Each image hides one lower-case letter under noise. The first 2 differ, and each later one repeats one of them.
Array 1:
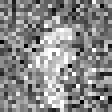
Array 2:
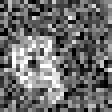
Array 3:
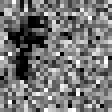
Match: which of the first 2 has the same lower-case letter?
1
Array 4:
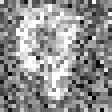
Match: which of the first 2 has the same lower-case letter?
2
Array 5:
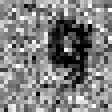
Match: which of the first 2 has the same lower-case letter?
2
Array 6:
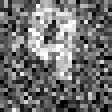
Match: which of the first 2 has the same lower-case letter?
2
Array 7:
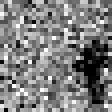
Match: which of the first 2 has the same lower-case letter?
1
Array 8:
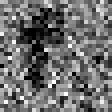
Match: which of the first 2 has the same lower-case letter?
1
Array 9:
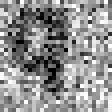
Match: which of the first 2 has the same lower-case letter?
2
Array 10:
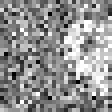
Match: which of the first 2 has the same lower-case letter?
2
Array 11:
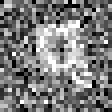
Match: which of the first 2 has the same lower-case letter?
2
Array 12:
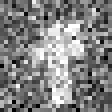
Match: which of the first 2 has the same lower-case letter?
1
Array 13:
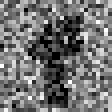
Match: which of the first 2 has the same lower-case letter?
1
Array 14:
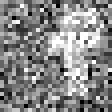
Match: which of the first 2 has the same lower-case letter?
1
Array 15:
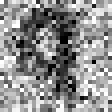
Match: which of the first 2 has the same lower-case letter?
2
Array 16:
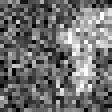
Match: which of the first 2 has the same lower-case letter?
1
